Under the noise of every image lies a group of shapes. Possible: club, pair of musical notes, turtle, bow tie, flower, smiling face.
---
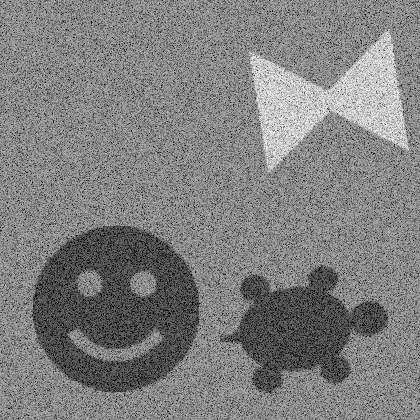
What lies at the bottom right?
turtle
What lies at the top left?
nothing
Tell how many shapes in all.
3
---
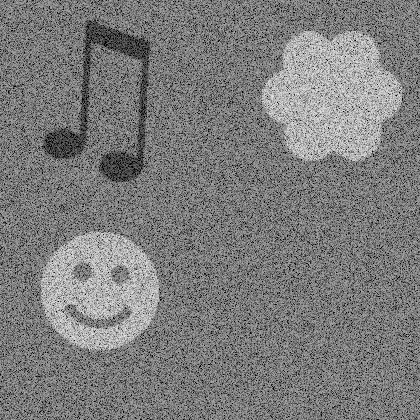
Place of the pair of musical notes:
top left
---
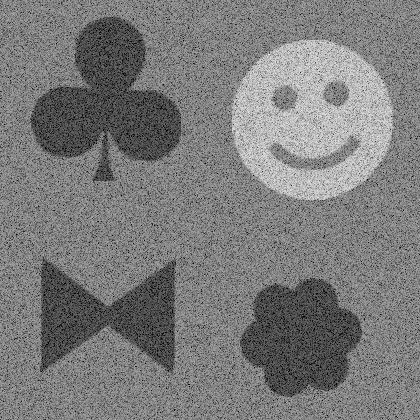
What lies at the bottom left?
bow tie
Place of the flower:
bottom right
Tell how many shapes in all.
4
